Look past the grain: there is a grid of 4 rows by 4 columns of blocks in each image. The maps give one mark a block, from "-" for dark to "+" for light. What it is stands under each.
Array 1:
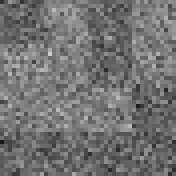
-+-+
++-+
+++-
----
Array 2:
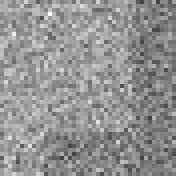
+++-
+++-
+++-
+---
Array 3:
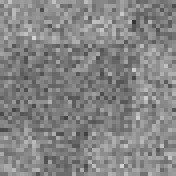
+++-
---+
---+
+-++
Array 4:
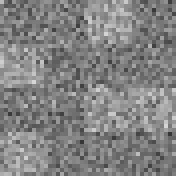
--+-
+---
--++
+---
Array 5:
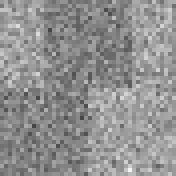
+--+
+--+
--++
--++
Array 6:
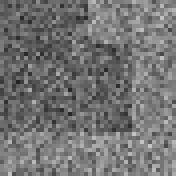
--++
---+
---+
++++
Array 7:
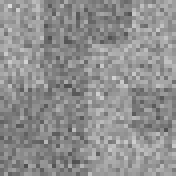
+--+
+-++
--+-
--++
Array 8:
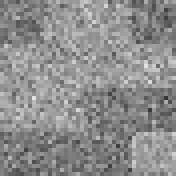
-++-
++++
++--
---+
